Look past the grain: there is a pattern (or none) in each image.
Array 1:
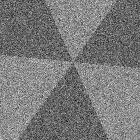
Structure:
spokes from one point
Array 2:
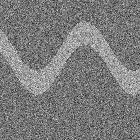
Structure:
a wavy band
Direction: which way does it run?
left to right
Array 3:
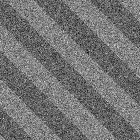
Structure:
diagonal stripes
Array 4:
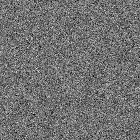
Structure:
only noise
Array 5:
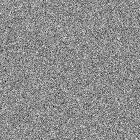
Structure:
only noise
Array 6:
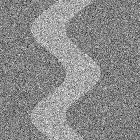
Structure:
a wavy band
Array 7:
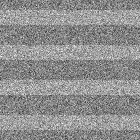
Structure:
horizontal stripes
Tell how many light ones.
4
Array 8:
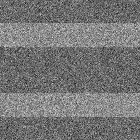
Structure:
horizontal stripes
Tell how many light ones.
2
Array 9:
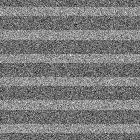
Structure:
horizontal stripes
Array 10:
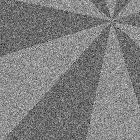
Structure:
spokes from one point
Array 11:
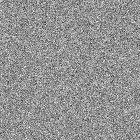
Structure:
only noise
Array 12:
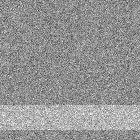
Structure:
one horizontal stripe
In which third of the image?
bottom
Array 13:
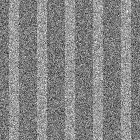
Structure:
vertical stripes
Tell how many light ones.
5
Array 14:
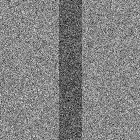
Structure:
one vertical stripe
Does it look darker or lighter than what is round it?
darker
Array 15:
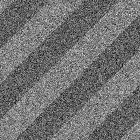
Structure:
diagonal stripes
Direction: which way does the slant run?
bottom left to top right
